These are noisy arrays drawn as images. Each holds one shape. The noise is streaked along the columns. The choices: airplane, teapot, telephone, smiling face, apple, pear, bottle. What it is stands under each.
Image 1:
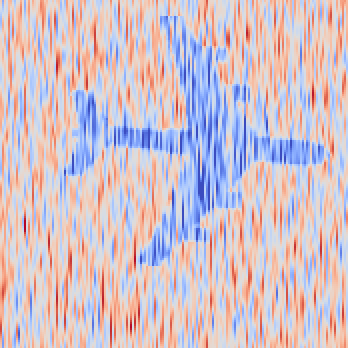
airplane
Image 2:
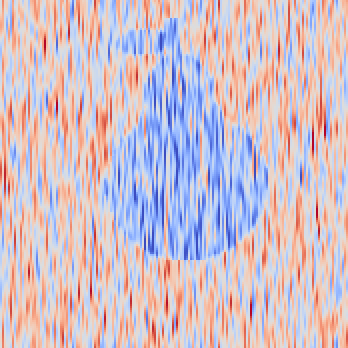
pear
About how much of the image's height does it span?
two thirds
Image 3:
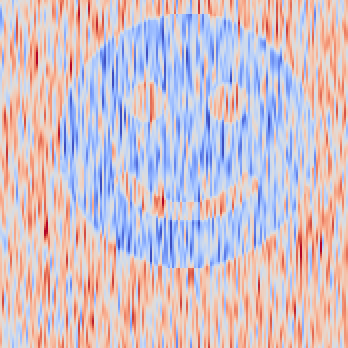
smiling face
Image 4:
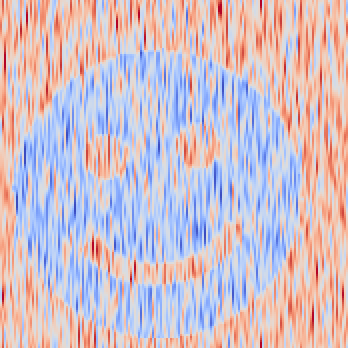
smiling face
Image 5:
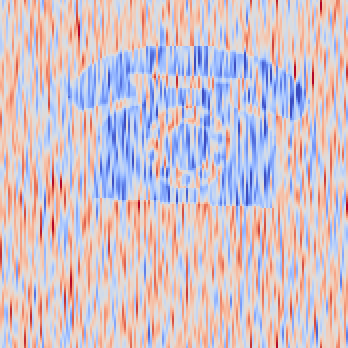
telephone
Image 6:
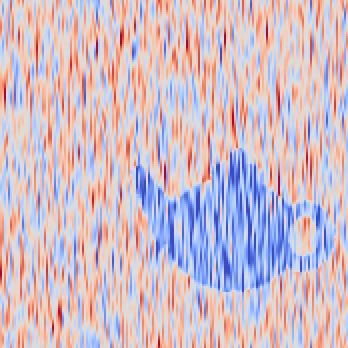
teapot
